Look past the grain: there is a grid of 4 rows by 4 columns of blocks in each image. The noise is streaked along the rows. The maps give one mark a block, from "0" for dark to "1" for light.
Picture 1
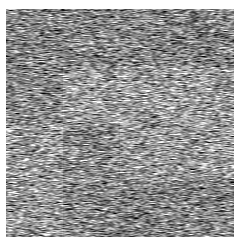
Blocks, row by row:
0000
0111
1011
1000
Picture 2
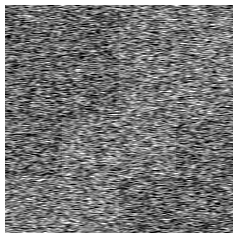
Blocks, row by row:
0011
0011
0110
1100
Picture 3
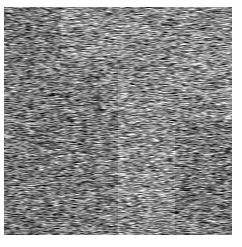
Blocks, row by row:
0111
0011
0010
0010
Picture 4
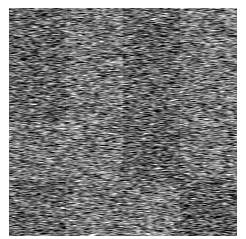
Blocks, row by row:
0101
0101
1101
0110
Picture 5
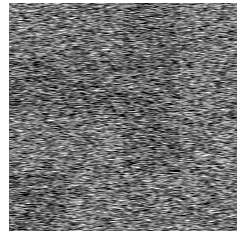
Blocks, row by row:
1101
0001
1101
0111
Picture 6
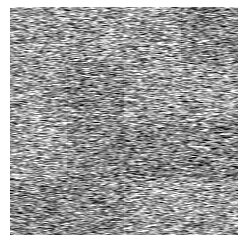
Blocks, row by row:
1110
1011
1000
0011
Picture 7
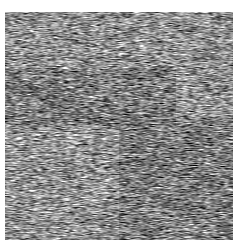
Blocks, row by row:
1111
0001
1100
1100
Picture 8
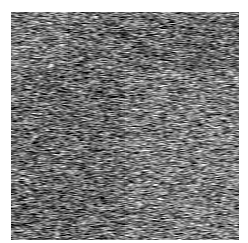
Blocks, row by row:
1000
0011
0011
0011
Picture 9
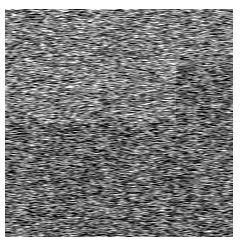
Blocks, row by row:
1111
1110
0000
0000
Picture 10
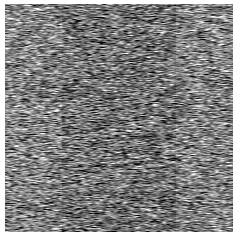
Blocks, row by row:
1001
1001
1001
1001
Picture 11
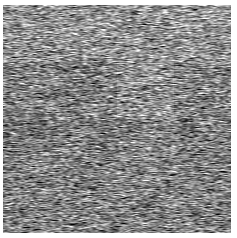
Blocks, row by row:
1111
0010
0000
0000
